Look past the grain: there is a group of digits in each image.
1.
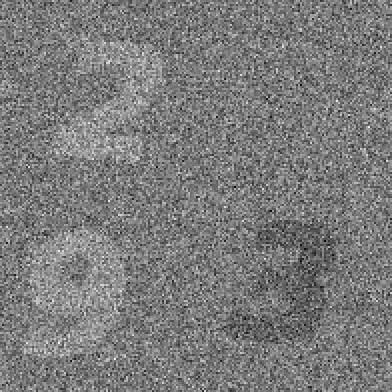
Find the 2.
top left
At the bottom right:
3
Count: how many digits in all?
3
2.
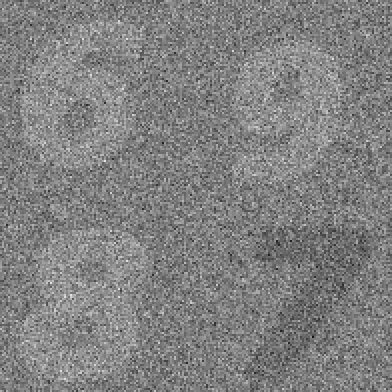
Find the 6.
top left
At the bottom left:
8
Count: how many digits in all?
4
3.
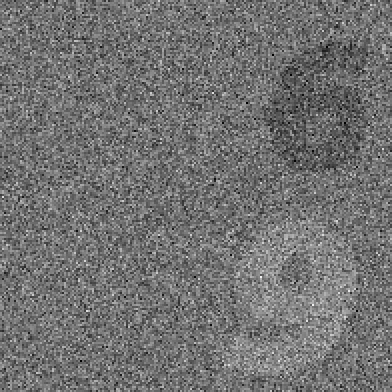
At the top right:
6
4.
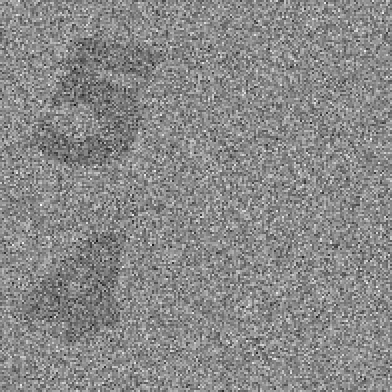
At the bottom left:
4
